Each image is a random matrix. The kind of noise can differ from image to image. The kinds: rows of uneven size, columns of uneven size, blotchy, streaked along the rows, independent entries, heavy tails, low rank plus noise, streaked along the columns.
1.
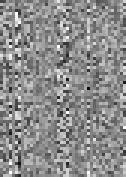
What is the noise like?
columns of uneven size
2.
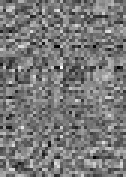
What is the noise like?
low rank plus noise
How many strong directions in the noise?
three or four
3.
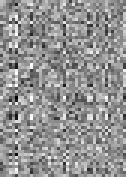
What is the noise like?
low rank plus noise
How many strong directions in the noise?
one
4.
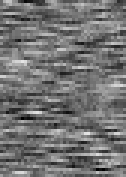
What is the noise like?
streaked along the rows
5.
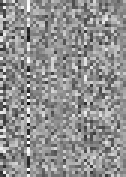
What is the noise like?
columns of uneven size
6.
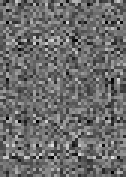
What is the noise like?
low rank plus noise
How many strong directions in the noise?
three or four
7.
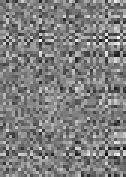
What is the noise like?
low rank plus noise
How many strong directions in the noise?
one
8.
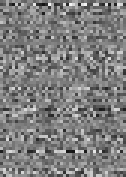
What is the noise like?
rows of uneven size
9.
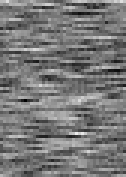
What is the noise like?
streaked along the rows
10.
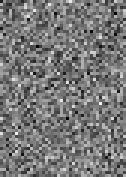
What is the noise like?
independent entries
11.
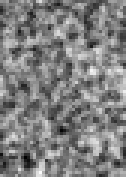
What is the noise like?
blotchy
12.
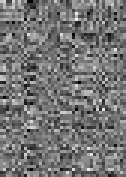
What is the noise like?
low rank plus noise
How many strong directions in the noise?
two
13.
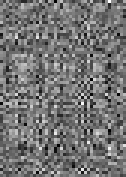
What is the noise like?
low rank plus noise
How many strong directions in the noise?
two
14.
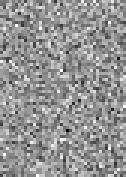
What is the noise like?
independent entries
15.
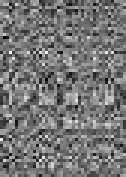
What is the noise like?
low rank plus noise
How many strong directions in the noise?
two
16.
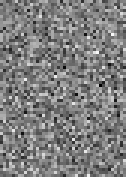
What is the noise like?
independent entries
